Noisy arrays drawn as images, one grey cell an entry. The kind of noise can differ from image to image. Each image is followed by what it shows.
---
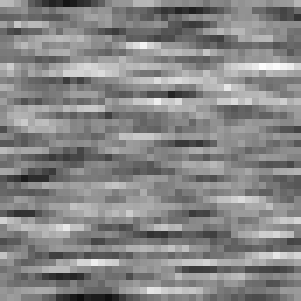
streaked along the rows
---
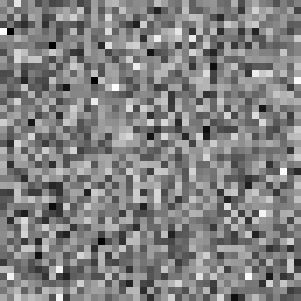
independent entries
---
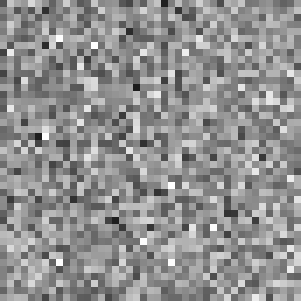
independent entries
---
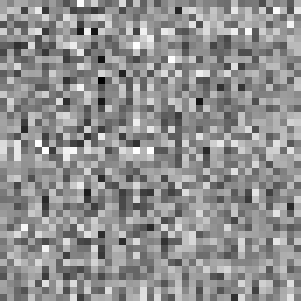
low rank plus noise
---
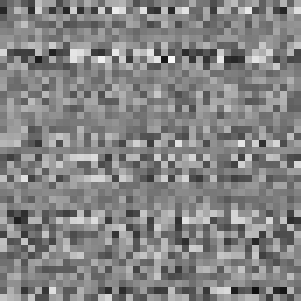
rows of uneven size
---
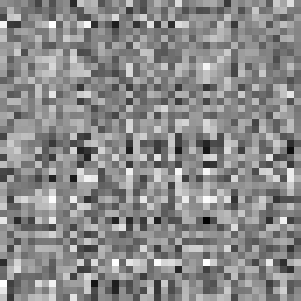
low rank plus noise
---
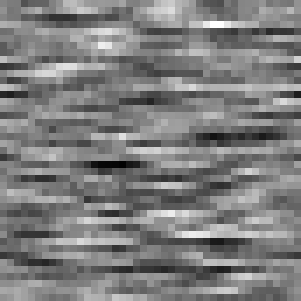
streaked along the rows
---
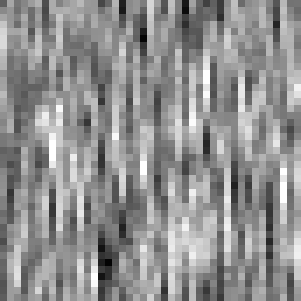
streaked along the columns
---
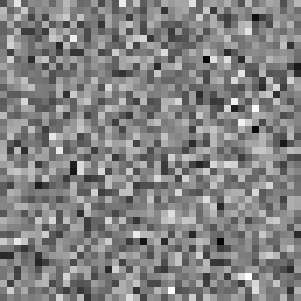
independent entries
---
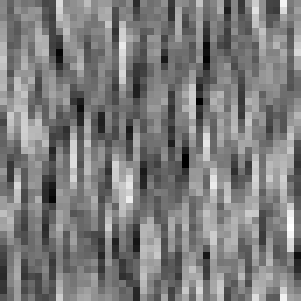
streaked along the columns
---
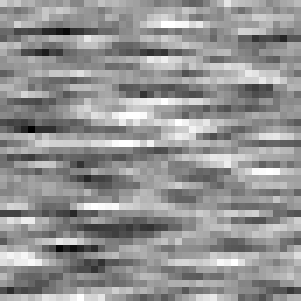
streaked along the rows
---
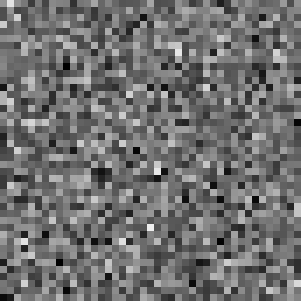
independent entries
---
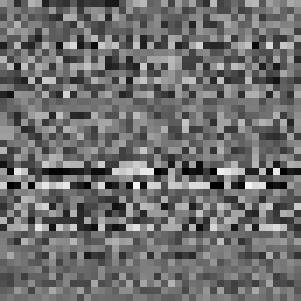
rows of uneven size
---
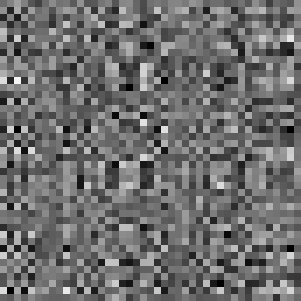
low rank plus noise
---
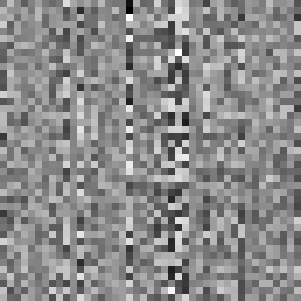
columns of uneven size
